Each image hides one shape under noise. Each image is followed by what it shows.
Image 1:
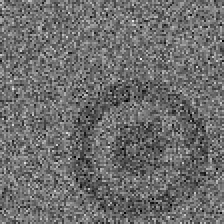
bullseye
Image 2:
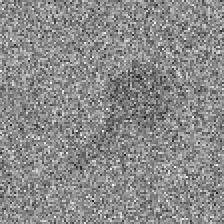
lollipop
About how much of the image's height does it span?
half
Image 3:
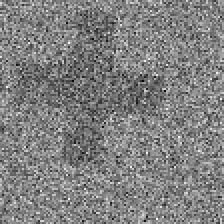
cross
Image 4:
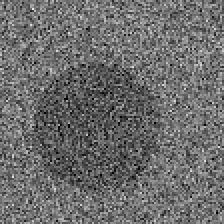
disc
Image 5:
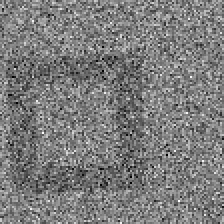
square frame
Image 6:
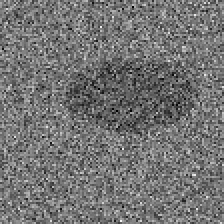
ellipse
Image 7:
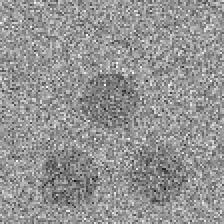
three dots
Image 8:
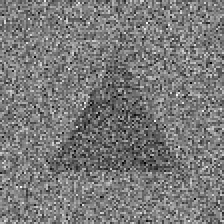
triangle
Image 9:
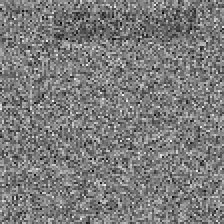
bar
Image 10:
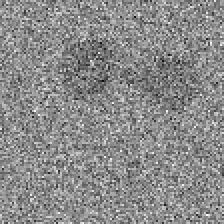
dumbbell
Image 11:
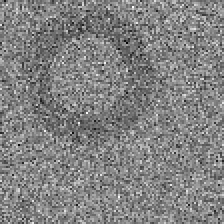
ring
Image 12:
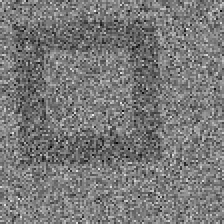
square frame
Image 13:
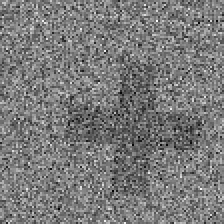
cross
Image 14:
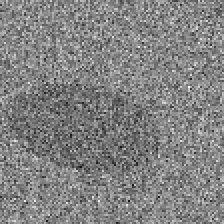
ellipse
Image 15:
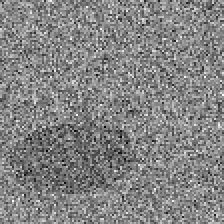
ellipse
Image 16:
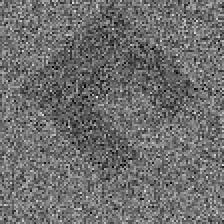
square with a notch
